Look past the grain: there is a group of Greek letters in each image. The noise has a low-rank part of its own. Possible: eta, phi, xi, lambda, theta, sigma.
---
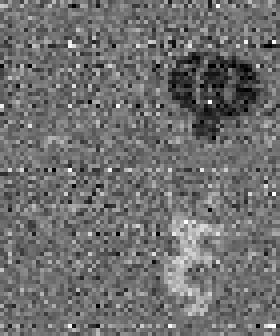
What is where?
top right: dark phi; bottom right: light xi
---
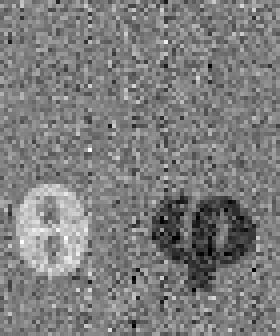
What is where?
bottom left: light theta; bottom right: dark phi
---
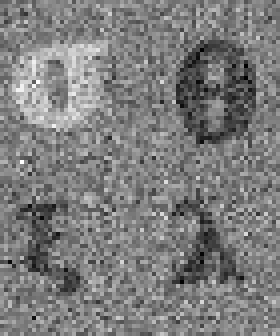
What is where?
top left: light sigma; top right: dark theta; bottom left: dark xi; bottom right: dark lambda
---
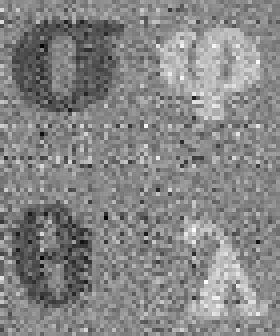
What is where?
top left: dark sigma; top right: light phi; bottom left: dark theta; bottom right: light lambda
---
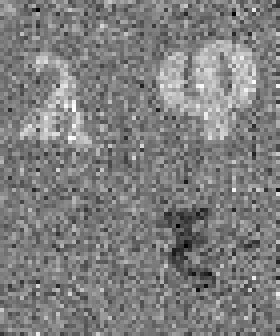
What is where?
top left: light lambda; top right: light phi; bottom right: dark xi
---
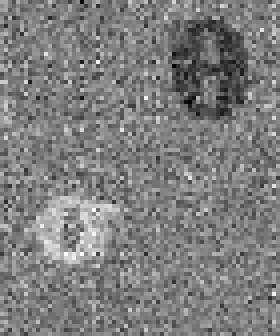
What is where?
top right: dark theta; bottom left: light sigma
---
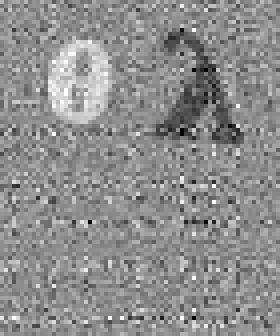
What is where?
top left: light theta; top right: dark lambda
